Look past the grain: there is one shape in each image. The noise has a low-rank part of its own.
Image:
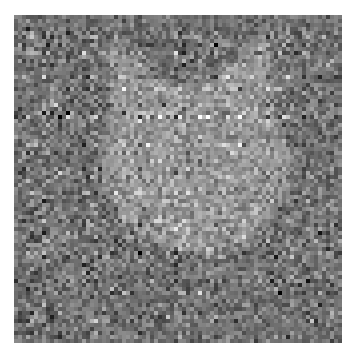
cat's head
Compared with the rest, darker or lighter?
lighter
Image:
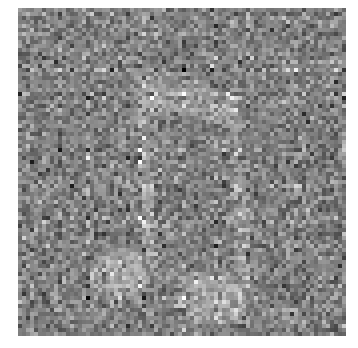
pair of musical notes
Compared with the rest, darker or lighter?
lighter
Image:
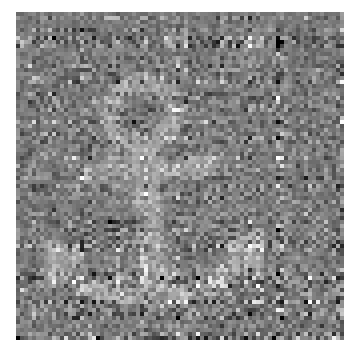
anchor
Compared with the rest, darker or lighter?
lighter
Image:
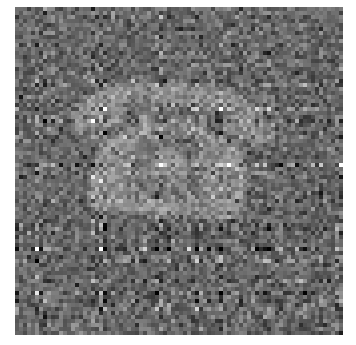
telephone
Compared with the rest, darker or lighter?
lighter
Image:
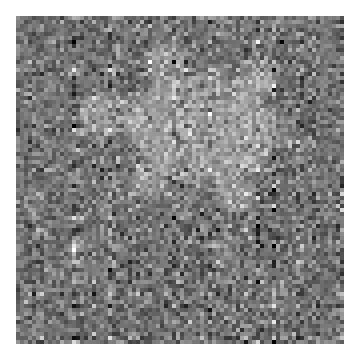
turtle
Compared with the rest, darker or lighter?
lighter
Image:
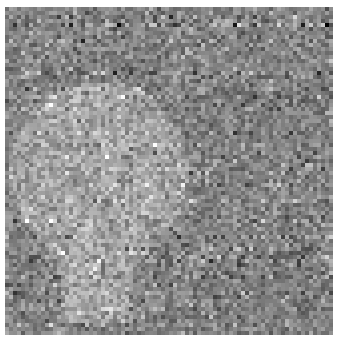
light bulb
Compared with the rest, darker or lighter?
lighter
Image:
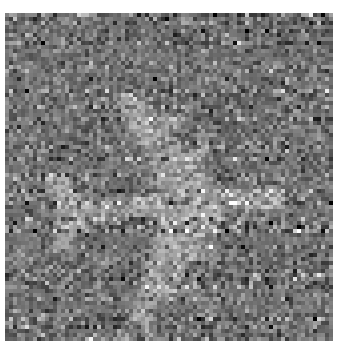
airplane
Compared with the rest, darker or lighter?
lighter
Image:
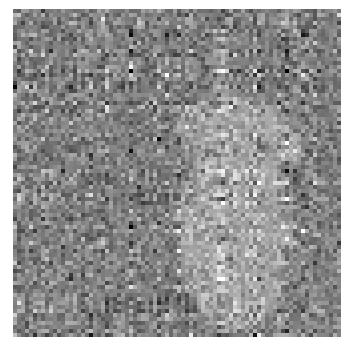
footprint
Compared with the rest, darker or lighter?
lighter
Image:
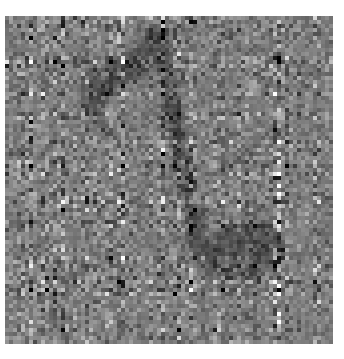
musical note
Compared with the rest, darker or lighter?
darker
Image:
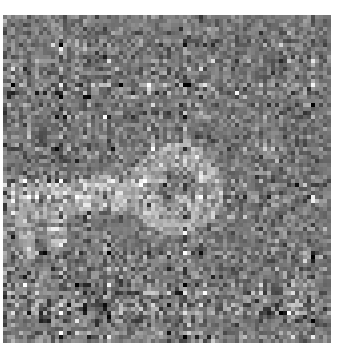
key
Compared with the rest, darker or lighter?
lighter
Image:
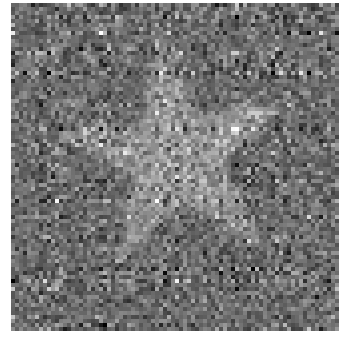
star
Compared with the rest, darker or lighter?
lighter
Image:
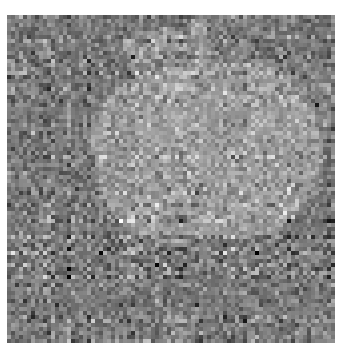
apple
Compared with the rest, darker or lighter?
lighter
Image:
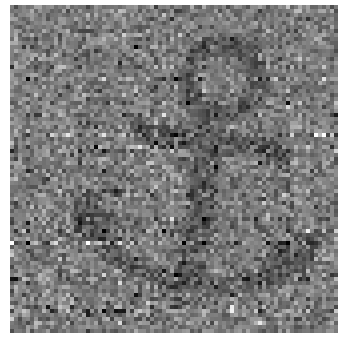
anchor
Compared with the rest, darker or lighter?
darker
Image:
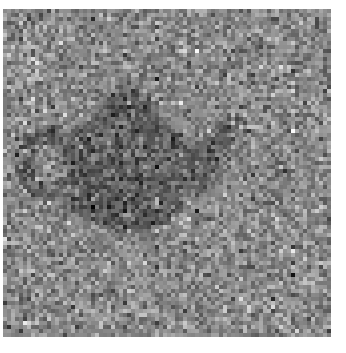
teapot
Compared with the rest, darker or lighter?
darker
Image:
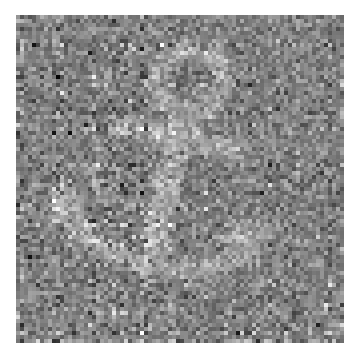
anchor
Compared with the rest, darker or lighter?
lighter
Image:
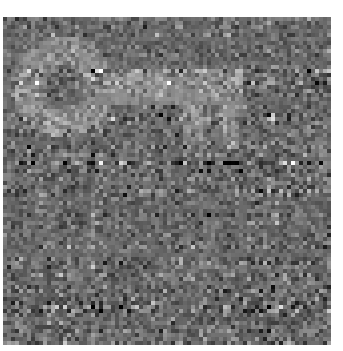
key
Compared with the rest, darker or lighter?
lighter
